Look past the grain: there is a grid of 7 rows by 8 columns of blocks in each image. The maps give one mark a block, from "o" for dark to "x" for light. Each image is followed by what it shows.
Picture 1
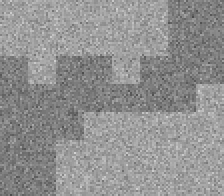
xxxxxxoo
xxxxxxoo
oxooxooo
ooooooox
oooxxxxx
ooxxxxxx
ooxxxxxx
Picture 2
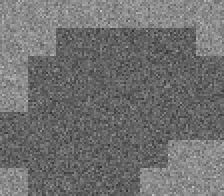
xxxxxxxx
xxooooox
xooooooo
xooooooo
oooooooo
ooooooxx
xooooxxx
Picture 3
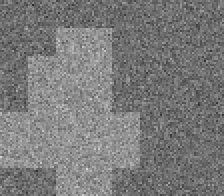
oooooooo
ooxxoooo
oxxxoooo
oxxxoooo
xxxxxooo
xxxxxooo
ooxxoooo
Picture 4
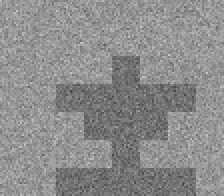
xxxxxxxx
xxxxxxxx
xxxxoxxx
xxooooox
xxxoooxx
xxxxoxxx
xxooooox
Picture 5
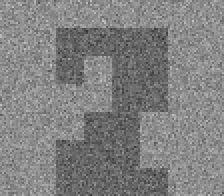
xxxxxxxx
xxooooxx
xxoxooxx
xxxxooxx
xxxooxxx
xxoooxxx
xxooooxx
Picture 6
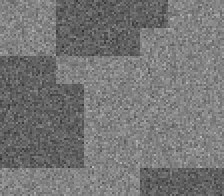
xxooooxx
xxoooxxx
ooxxxxxx
oooxxxxx
oooxxxxx
oooxxxxx
xxxxxooo
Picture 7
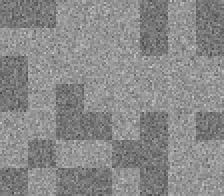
ooxxxoxo
xxxxxoxo
oxxxxxxx
oxoxxxxx
xxooxoxo
xoxxooxx
oxooxoxx
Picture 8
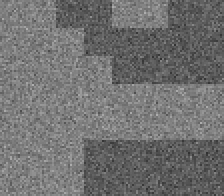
xxooxxoo
xxxooooo
xxxxoooo
xxxxxxxx
xxxxxxxx
xxxooooo
xxxooooo
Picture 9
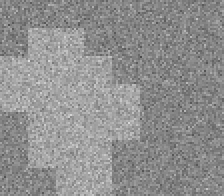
oooooooo
oxxooooo
xxxxoooo
xxxxxooo
oxxxxooo
oxxxoooo
ooxxoooo
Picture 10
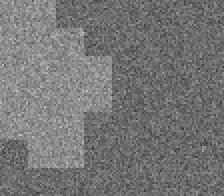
xxoooooo
xxxooooo
xxxxoooo
xxxxoooo
xxxooooo
oxxooooo
oooooooo
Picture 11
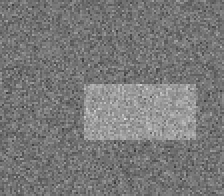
oooooooo
oooooooo
oooooooo
oooxxxxo
oooxxxxo
oooooooo
oooooooo
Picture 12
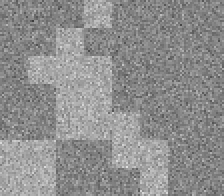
oooxoooo
ooxooooo
oxxxoooo
ooxxoooo
ooxxxooo
xxooxxoo
xxoooxoo
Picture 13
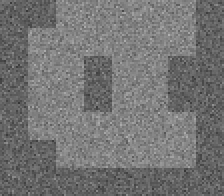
ooxxxxxo
oxxxxxxo
oxxoxxoo
oxxoxxoo
oxxxxxxo
ooxxxxxo
oooooooo
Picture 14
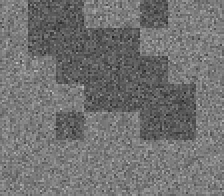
xooxxoxx
xooooxxx
xxooooxx
xxxoooox
xxoxxoox
xxxxxxxx
xxxxxxxx
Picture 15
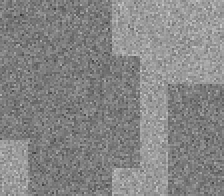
ooooxxxx
ooooxxxx
oooooxxx
oooooxoo
oooooxoo
xooooxoo
xoooxxoo
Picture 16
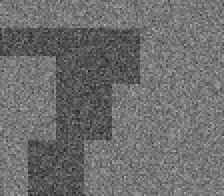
xxxxxxxx
oooooxxx
xxoooxxx
xxooxxxx
xxooxxxx
xooxxxxx
xooxxxxx
